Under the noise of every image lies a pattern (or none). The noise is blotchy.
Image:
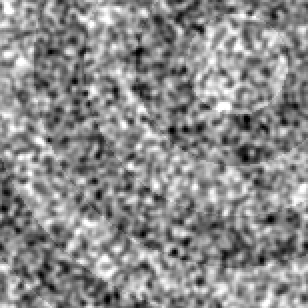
rings round one point
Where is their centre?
top right
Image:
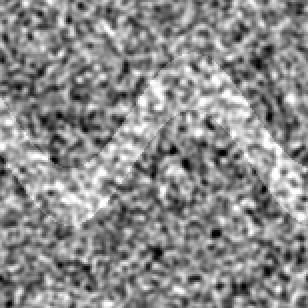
a wavy band
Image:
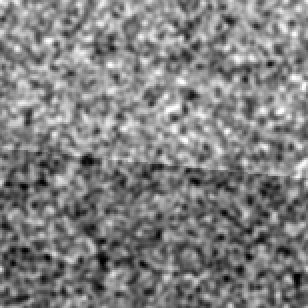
a sharp edge
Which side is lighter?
top
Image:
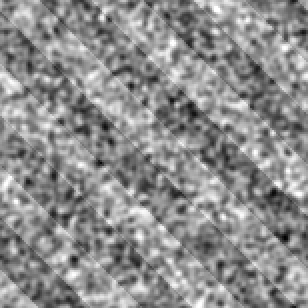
diagonal stripes
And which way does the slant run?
top left to bottom right
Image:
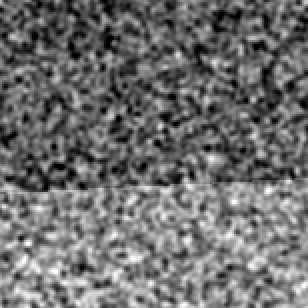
a sharp edge
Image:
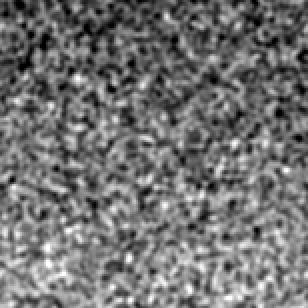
a smooth slope
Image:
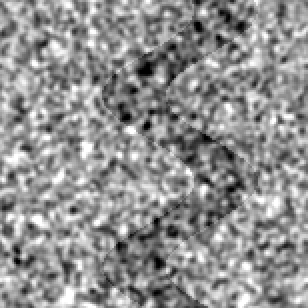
a wavy band
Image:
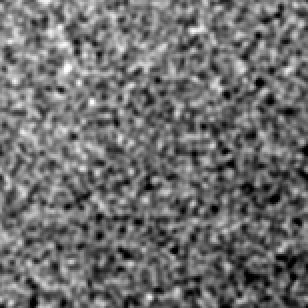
a smooth slope
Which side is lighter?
top left
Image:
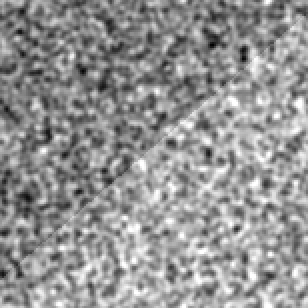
a sharp edge
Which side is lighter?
bottom right
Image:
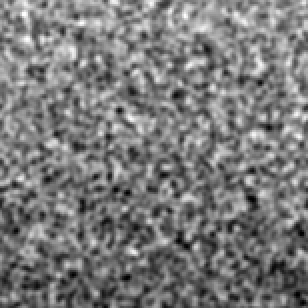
a smooth slope
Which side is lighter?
top
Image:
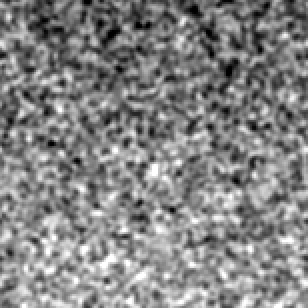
a smooth slope
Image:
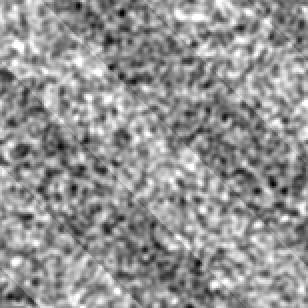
diagonal stripes
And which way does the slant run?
top left to bottom right
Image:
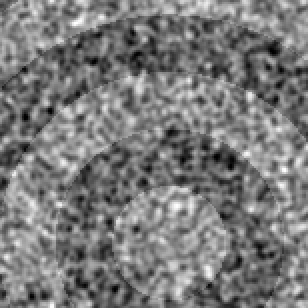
rings round one point
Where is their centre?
bottom middle
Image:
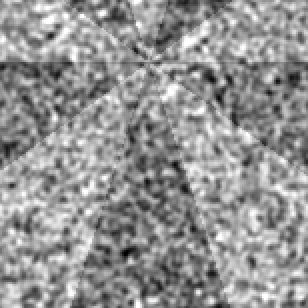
spokes from one point
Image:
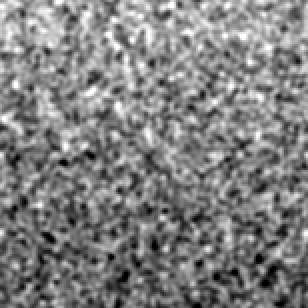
a smooth slope
